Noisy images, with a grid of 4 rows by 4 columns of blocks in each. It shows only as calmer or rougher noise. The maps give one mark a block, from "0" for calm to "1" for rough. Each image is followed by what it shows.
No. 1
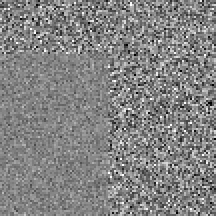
1 1 1 1
0 0 1 1
0 0 1 1
0 0 1 1
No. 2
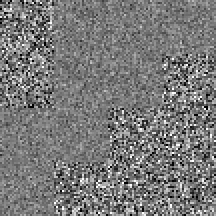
1 0 0 0
1 0 0 1
0 0 1 1
0 1 1 1
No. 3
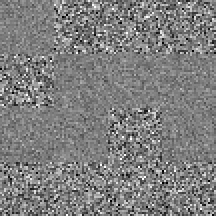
0 1 1 1
1 0 0 0
0 0 1 0
1 1 1 1
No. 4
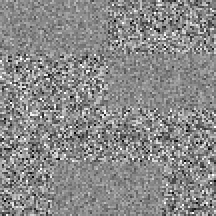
0 0 1 1
1 1 0 0
1 1 1 1
1 0 0 1
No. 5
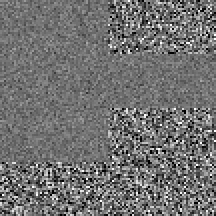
0 0 1 1
0 0 0 0
0 0 1 1
1 1 1 1
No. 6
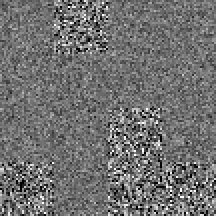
0 1 0 0
0 0 0 0
0 0 1 0
1 0 1 1
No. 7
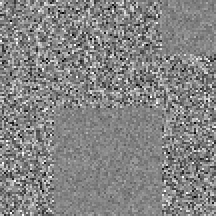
1 1 1 0
1 1 1 1
1 0 0 1
1 0 0 1
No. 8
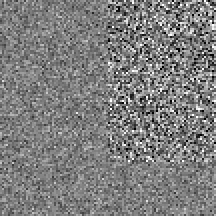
0 0 1 1
0 0 1 1
0 0 1 1
0 0 0 0
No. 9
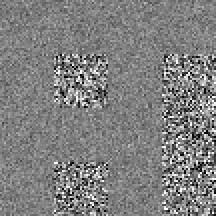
0 0 0 0
0 1 0 1
0 0 0 1
0 1 0 1
